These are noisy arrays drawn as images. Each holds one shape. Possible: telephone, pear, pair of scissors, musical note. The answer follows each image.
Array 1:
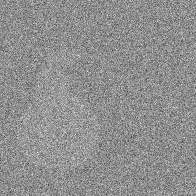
pear
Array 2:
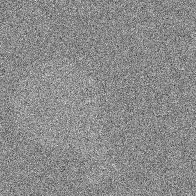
pear
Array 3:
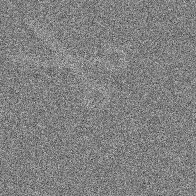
pair of scissors
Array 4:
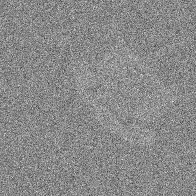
telephone
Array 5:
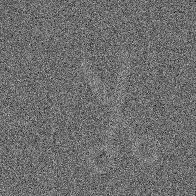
pair of scissors
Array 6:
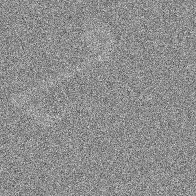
musical note
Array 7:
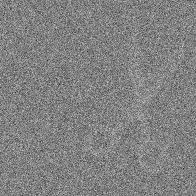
pair of scissors
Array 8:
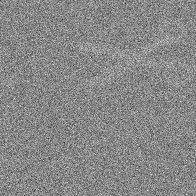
pair of scissors
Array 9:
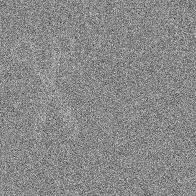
pair of scissors
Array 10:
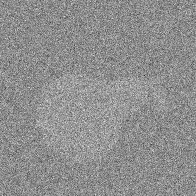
pear
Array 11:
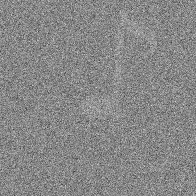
musical note
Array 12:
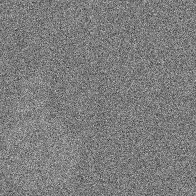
pear
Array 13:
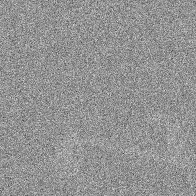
musical note
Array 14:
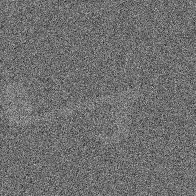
musical note
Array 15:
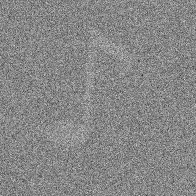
musical note
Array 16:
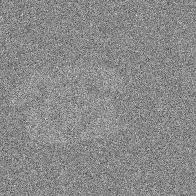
telephone
